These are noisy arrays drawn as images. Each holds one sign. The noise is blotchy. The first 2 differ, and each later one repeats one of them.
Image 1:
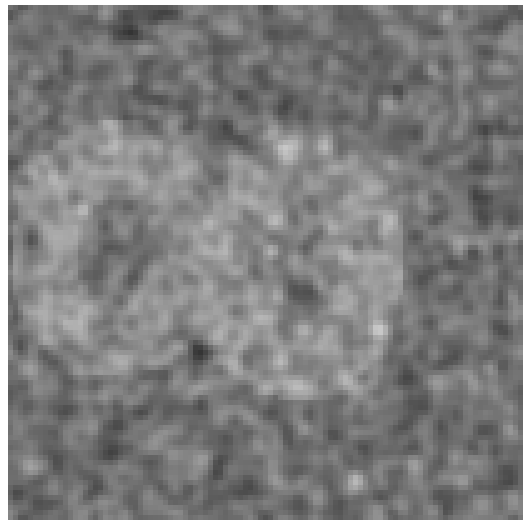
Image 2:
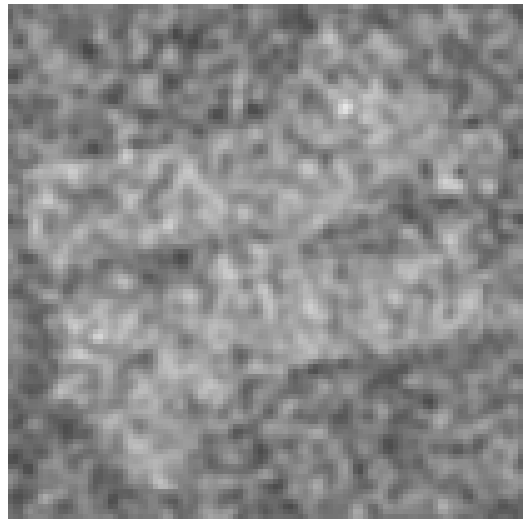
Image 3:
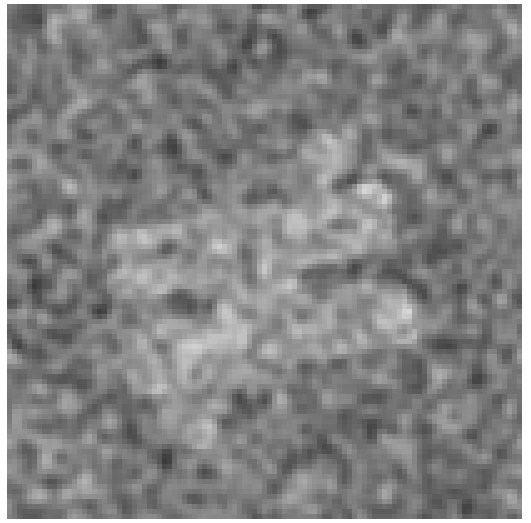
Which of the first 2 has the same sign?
2
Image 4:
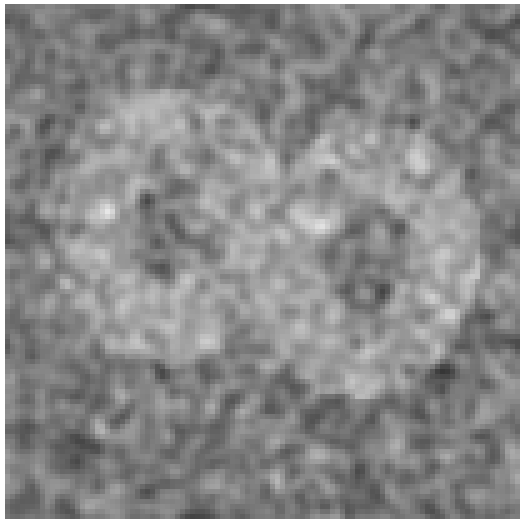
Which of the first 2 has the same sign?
1
